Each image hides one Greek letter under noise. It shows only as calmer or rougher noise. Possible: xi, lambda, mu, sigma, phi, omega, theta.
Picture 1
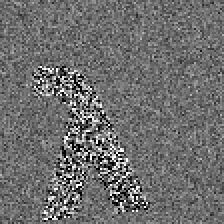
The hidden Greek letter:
lambda
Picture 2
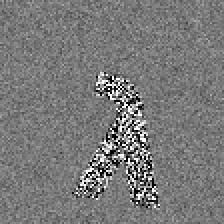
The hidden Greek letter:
lambda
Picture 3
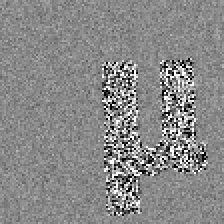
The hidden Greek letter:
mu
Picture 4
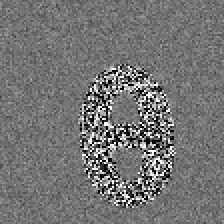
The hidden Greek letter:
theta
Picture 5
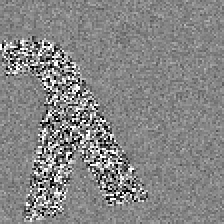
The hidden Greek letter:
lambda
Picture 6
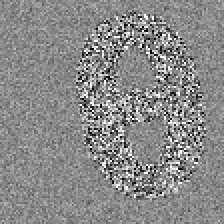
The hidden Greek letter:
theta
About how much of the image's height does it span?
nearly all
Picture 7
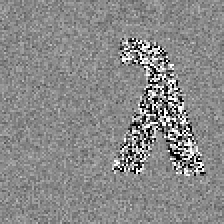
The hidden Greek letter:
lambda
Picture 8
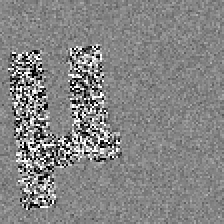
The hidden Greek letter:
mu
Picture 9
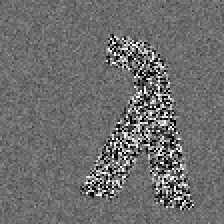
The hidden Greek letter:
lambda
